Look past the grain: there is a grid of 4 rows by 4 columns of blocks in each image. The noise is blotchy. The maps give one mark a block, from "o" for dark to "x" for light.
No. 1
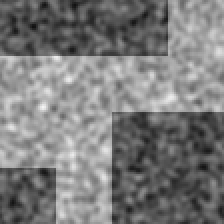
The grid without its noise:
o o o x
x x x x
x x o o
o x o o
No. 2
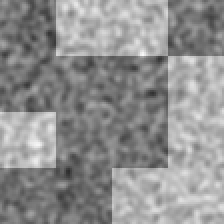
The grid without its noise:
o x x o
o o o x
x o o x
o o x x
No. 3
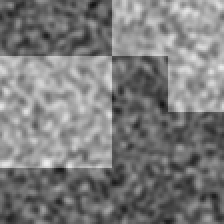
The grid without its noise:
o o x x
x x o x
x x o o
o o o o
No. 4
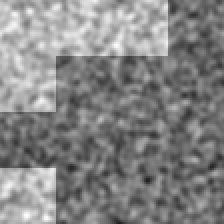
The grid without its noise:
x x x o
x o o o
o o o o
x o o o
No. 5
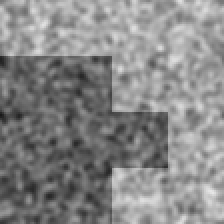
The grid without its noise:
x x x x
o o x x
o o o x
o o x x
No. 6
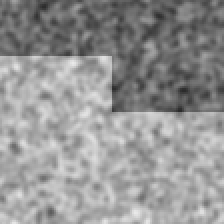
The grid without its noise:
o o o o
x x o o
x x x x
x x x x
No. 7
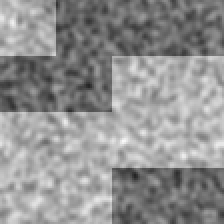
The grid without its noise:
x o o o
o o x x
x x x x
x x o o
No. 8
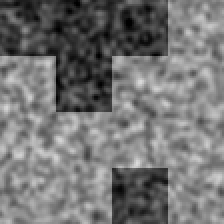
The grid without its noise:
o o o x
x o x x
x x x x
x x o x
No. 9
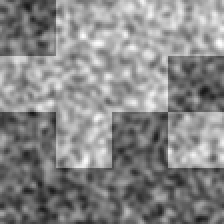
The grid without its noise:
o x x x
x x x o
o x o x
o o o o
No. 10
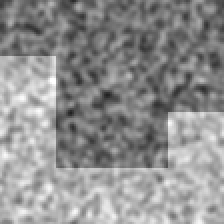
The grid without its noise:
o o o o
x o o o
x o o x
x x x x
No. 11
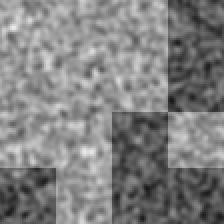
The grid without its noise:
x x x o
x x x o
x x o x
o x o o
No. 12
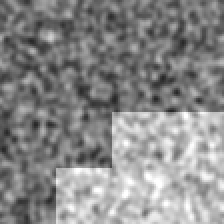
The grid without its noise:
o o o o
o o o o
o o x x
o x x x
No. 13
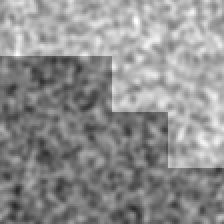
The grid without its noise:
x x x x
o o x x
o o o x
o o o o
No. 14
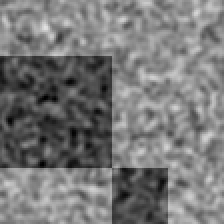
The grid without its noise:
x x x x
o o x x
o o x x
x x o x
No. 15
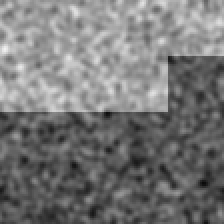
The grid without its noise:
x x x x
x x x o
o o o o
o o o o
